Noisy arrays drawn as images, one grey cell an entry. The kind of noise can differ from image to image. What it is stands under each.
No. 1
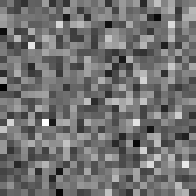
independent entries
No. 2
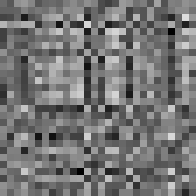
low rank plus noise
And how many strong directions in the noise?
one
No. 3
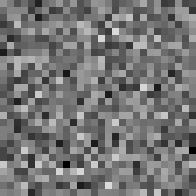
independent entries
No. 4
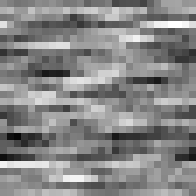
streaked along the rows
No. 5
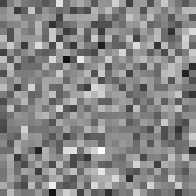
low rank plus noise
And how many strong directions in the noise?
five to eight
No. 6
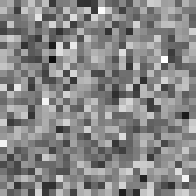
independent entries
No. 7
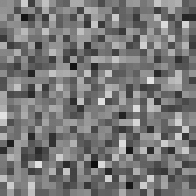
independent entries
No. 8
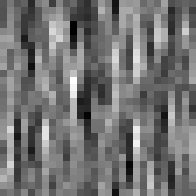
streaked along the columns
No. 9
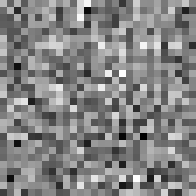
low rank plus noise
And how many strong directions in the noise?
five to eight
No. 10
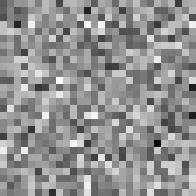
independent entries
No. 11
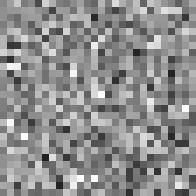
independent entries
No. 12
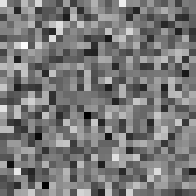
independent entries
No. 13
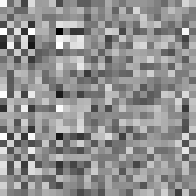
low rank plus noise
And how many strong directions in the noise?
one
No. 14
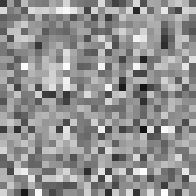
low rank plus noise
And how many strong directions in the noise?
three or four
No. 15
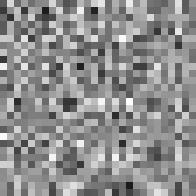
low rank plus noise
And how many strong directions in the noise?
two
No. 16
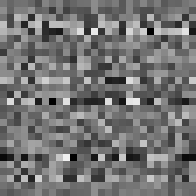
rows of uneven size
